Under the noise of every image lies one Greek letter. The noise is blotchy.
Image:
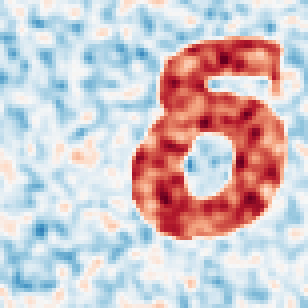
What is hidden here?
red delta
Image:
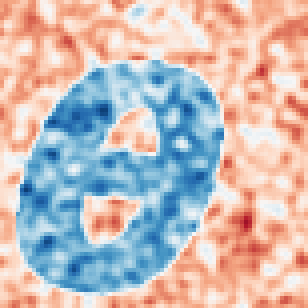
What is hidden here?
blue theta
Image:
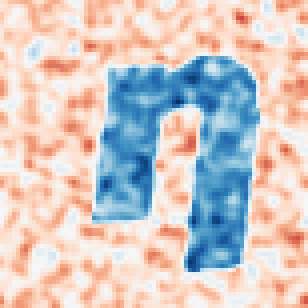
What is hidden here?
blue eta
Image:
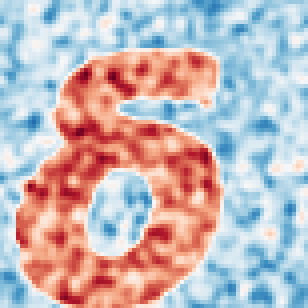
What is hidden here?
red delta
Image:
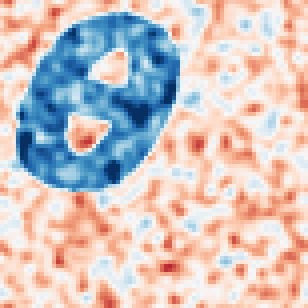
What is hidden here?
blue theta
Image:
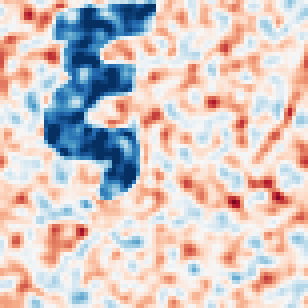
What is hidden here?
blue xi
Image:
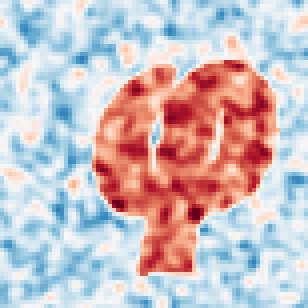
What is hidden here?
red phi
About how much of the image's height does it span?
two thirds
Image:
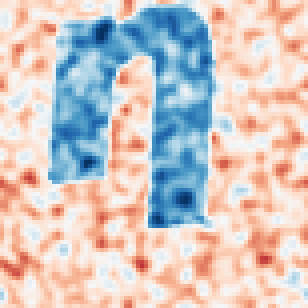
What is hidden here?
blue eta
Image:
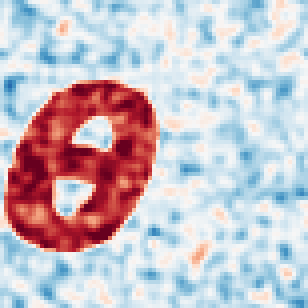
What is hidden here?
red theta
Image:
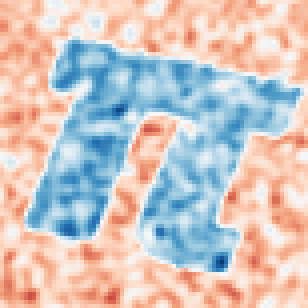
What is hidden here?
blue pi
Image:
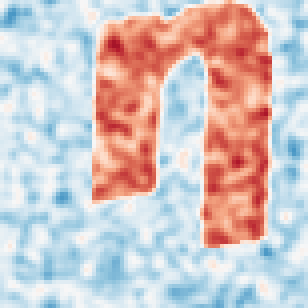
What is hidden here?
red eta
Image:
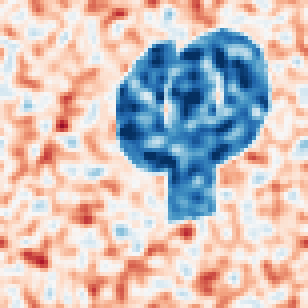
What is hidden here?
blue phi
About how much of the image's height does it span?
two thirds
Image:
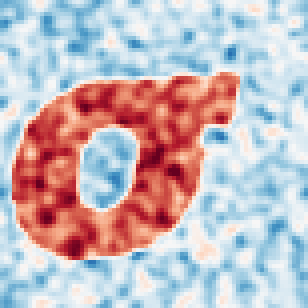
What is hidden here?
red sigma
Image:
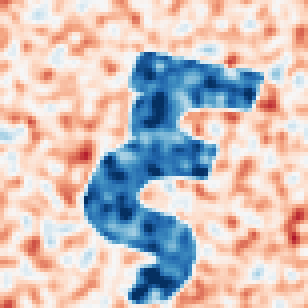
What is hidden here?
blue xi
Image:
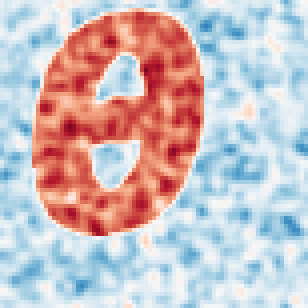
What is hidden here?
red theta
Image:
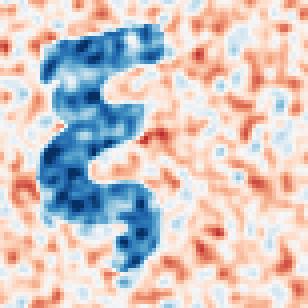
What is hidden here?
blue xi
